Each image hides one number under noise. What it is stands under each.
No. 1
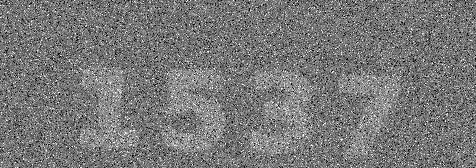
1537
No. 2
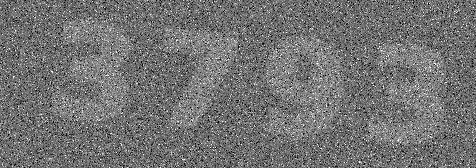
3793
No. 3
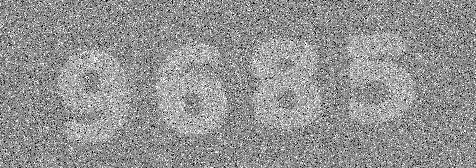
9685
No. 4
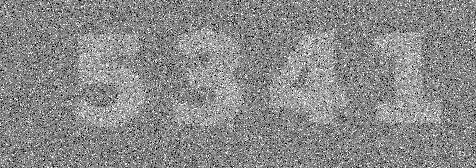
5341
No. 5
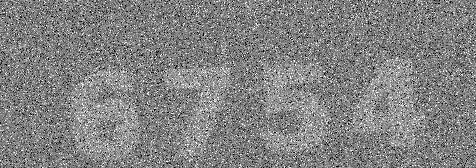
6754
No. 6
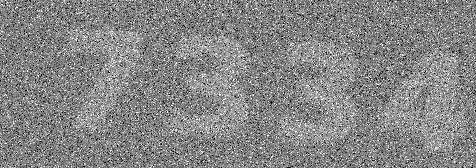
7334
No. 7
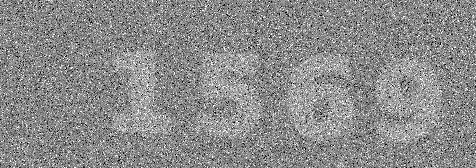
1569
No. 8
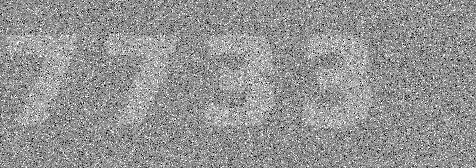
7733
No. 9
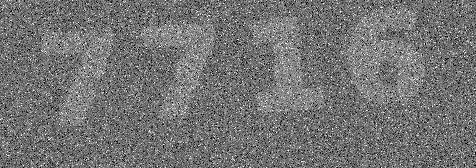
7716
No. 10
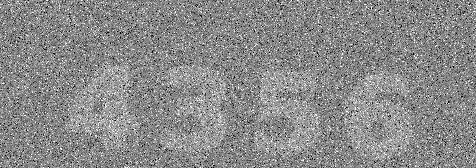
4356
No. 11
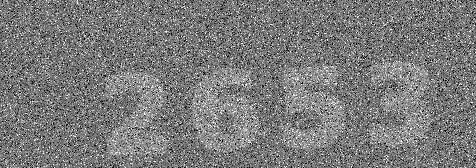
2653
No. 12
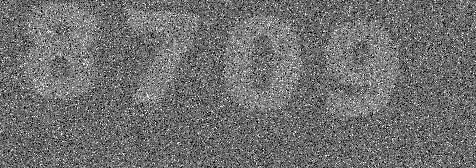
8709
